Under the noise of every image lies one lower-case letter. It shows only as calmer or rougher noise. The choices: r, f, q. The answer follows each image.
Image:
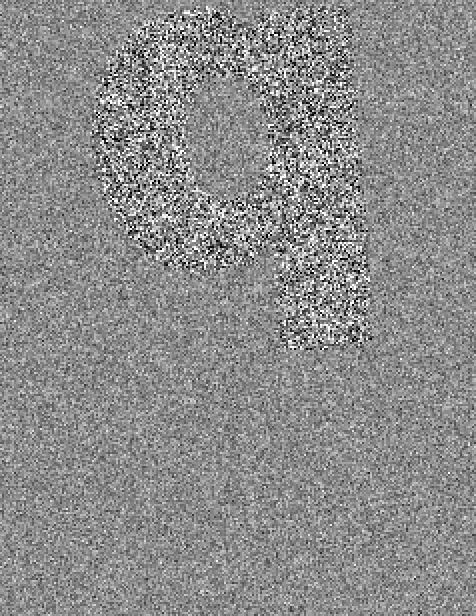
rough q
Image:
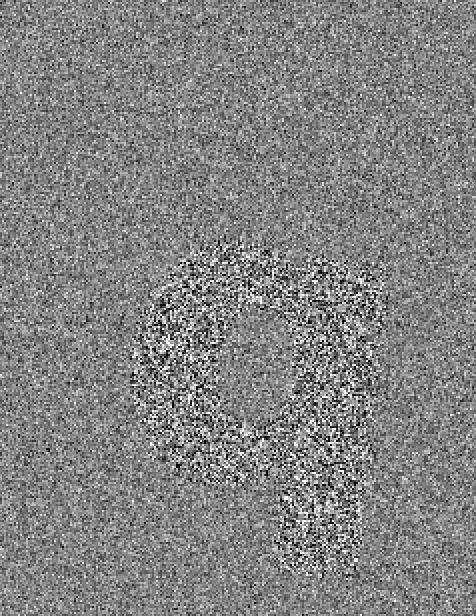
rough q
